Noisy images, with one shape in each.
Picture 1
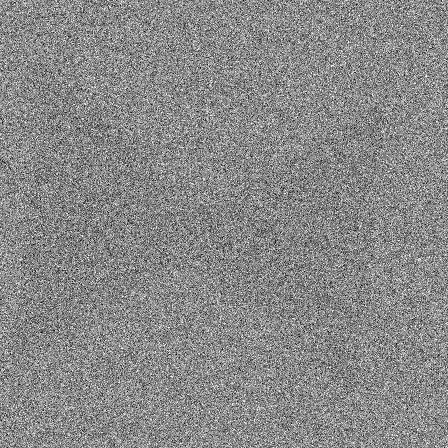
bow tie
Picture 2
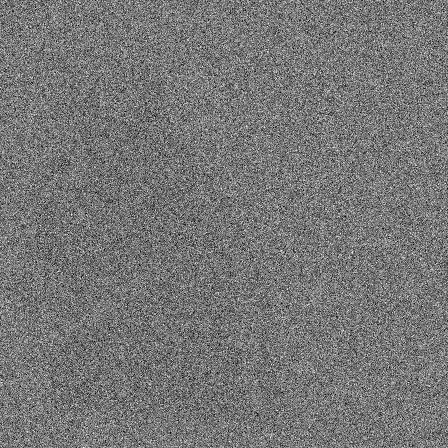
chess knight
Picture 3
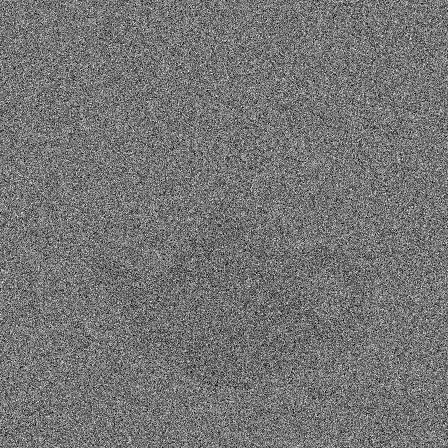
teapot
